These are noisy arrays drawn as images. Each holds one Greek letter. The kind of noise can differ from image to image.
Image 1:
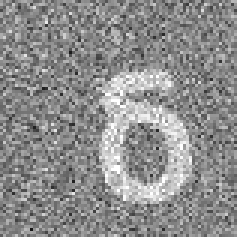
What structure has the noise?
low rank plus noise
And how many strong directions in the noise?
five to eight
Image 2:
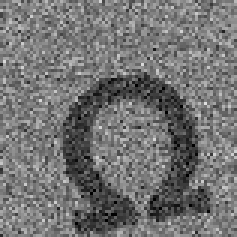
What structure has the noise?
independent entries
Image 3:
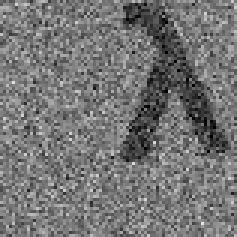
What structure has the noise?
independent entries
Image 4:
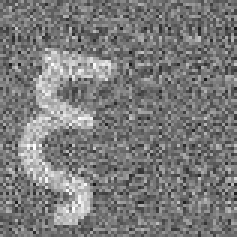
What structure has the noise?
low rank plus noise
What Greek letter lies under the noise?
xi
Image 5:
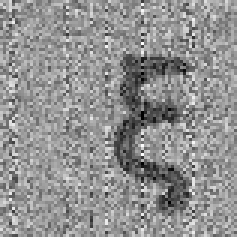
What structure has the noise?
columns of uneven size
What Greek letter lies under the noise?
xi
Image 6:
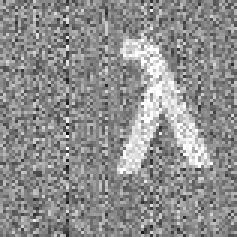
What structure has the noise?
columns of uneven size
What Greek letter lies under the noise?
lambda
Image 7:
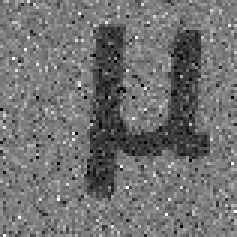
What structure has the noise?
heavy tails
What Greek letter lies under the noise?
mu
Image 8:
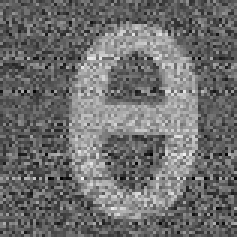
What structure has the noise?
rows of uneven size
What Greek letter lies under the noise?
theta
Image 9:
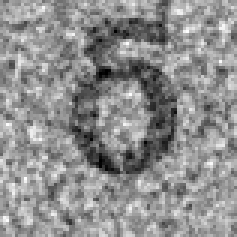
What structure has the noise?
blotchy
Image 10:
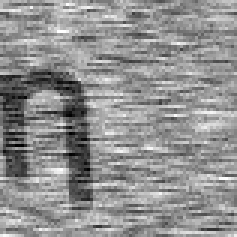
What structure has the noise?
streaked along the rows
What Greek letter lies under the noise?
eta
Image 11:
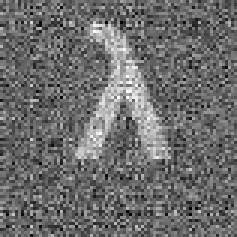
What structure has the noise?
low rank plus noise
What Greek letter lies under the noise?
lambda
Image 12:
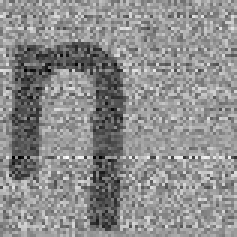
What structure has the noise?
rows of uneven size
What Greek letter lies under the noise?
eta
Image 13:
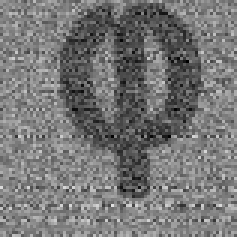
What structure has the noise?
rows of uneven size
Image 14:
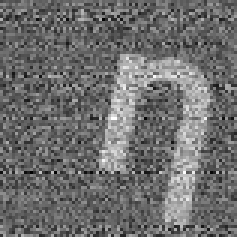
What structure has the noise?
rows of uneven size
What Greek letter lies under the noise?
eta
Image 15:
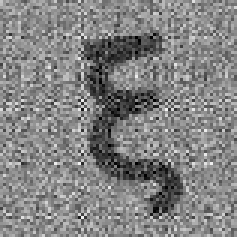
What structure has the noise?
low rank plus noise
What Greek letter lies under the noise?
xi
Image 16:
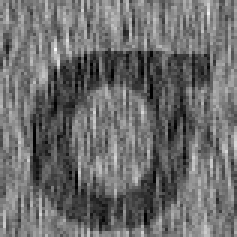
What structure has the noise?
streaked along the columns
